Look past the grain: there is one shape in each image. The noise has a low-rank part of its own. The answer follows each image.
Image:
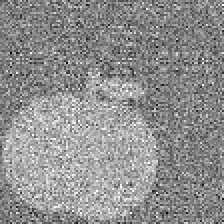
light apple
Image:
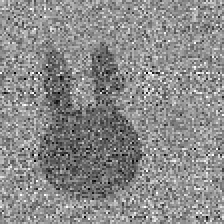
dark rabbit's head
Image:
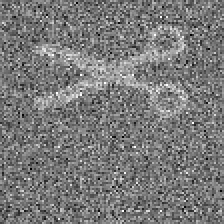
light pair of scissors
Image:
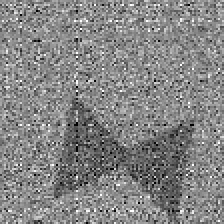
dark bow tie
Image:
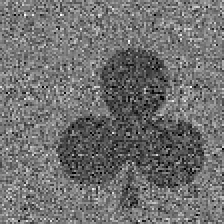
dark club
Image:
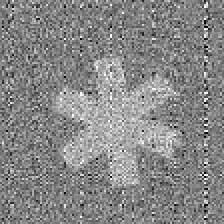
light asterisk
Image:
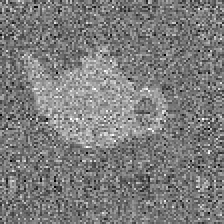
light teapot
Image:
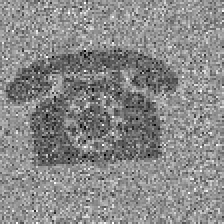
dark telephone
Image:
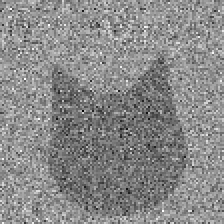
dark cat's head
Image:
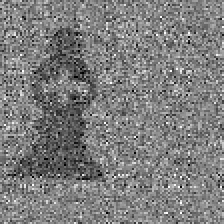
dark chess bishop
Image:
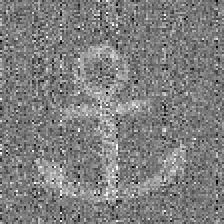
light anchor
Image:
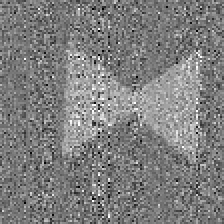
light bow tie
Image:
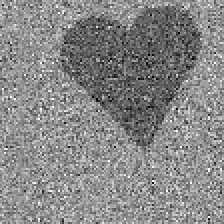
dark heart
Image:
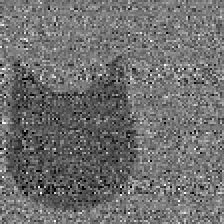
dark cat's head
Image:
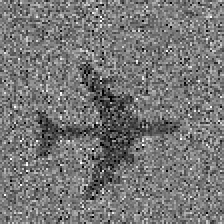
dark airplane
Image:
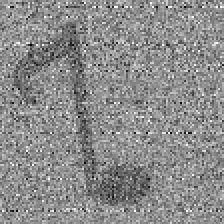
dark musical note
